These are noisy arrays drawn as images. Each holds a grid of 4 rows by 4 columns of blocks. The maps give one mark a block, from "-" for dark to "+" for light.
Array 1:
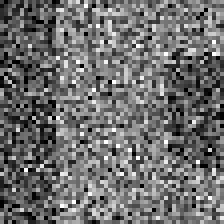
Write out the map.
- + + +
- + + -
- + + -
- + + +
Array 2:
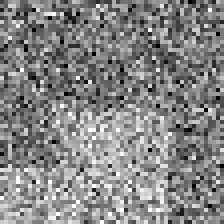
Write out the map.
- - - -
- - - -
- + + -
+ + + -
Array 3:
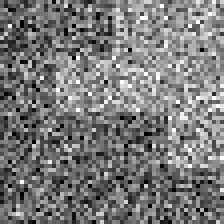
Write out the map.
- - + +
- + + +
- - - +
- - - -
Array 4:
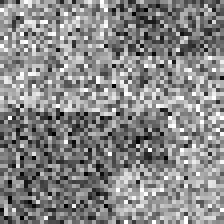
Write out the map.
+ + - -
+ + + +
- - - +
- - + +
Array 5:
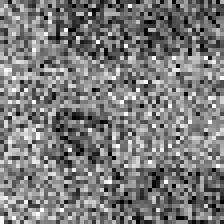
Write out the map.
+ - - -
+ + + +
+ - + +
+ + - -
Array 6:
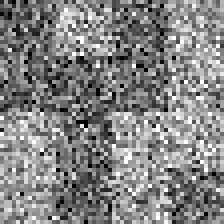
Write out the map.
- + - +
- - - +
+ - + +
+ - + -
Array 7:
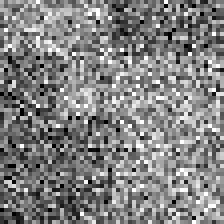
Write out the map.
+ + - -
- + + +
- - + +
- - + +
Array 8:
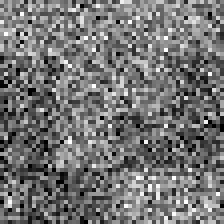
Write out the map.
+ + + +
- + + -
- + - -
- - + +
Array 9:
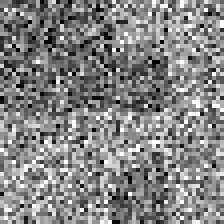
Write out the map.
- - + +
- - - +
+ + + +
+ + - +
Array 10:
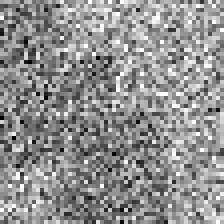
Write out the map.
- + + +
- - + +
- - - +
+ - - +
